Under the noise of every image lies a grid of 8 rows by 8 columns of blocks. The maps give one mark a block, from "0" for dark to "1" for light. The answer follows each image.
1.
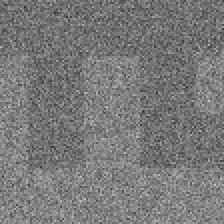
0 0 0 0 0 0 0 0
0 0 0 0 0 0 0 0
1 0 0 1 1 0 0 1
1 0 0 1 1 0 0 1
1 0 0 1 1 0 0 0
1 0 0 1 1 0 0 0
1 1 1 1 1 1 1 1
1 1 1 1 1 1 1 1
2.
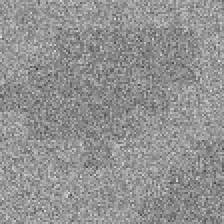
1 1 1 1 1 1 1 1
1 1 0 0 0 0 0 1
1 0 0 0 0 0 0 1
0 0 0 0 0 0 1 1
1 0 0 0 0 1 1 1
1 1 1 0 1 1 1 0
1 1 1 1 1 1 0 0
1 1 1 1 1 0 0 0
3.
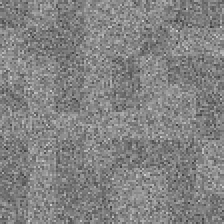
0 1 0 1 1 1 0 0
1 0 0 1 1 0 1 1
1 1 0 1 0 1 0 0
0 1 0 1 0 1 1 0
1 1 1 1 1 1 1 0
0 1 0 1 0 0 0 1
0 1 0 0 1 1 0 1
0 1 0 0 1 1 0 0
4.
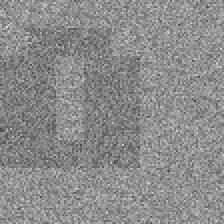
1 1 1 1 1 1 1 1
1 0 0 0 1 1 1 1
0 0 1 0 0 1 1 1
0 0 1 0 0 1 1 1
0 0 1 0 0 1 1 1
0 0 0 0 0 1 1 1
1 1 1 1 1 1 1 1
1 1 1 1 1 1 1 1
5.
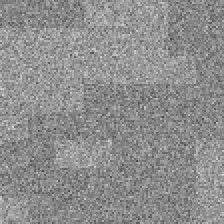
0 0 0 1 1 1 0 0
1 1 1 1 1 1 0 0
1 1 1 1 1 1 1 0
1 1 1 0 0 0 0 0
1 0 0 0 0 0 0 0
0 0 1 1 0 0 0 1
0 0 0 0 0 0 0 1
1 0 0 0 0 0 0 1
